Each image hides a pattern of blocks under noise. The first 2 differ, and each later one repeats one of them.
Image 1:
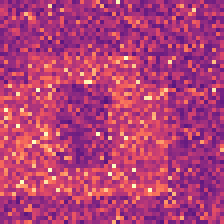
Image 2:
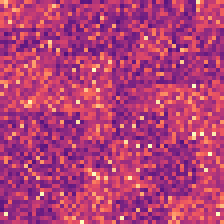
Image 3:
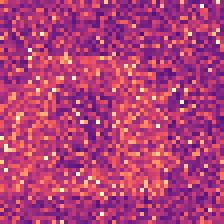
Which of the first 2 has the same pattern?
1
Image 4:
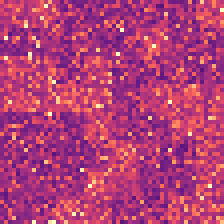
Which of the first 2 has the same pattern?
2
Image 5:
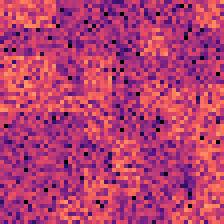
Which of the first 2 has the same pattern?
2
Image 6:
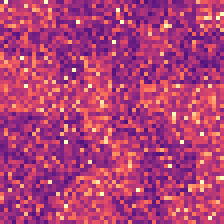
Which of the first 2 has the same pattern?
2
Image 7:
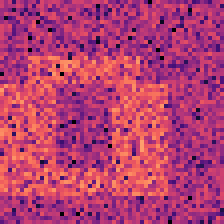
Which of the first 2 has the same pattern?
1
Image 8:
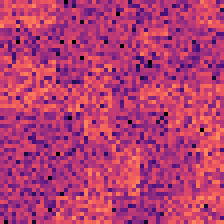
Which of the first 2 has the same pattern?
2
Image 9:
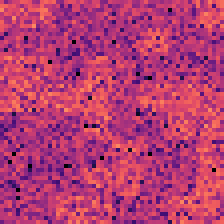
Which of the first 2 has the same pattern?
2
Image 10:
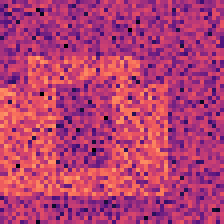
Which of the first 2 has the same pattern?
1
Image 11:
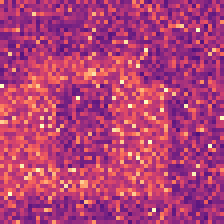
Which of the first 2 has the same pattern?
1
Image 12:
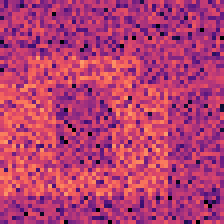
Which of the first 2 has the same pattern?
1
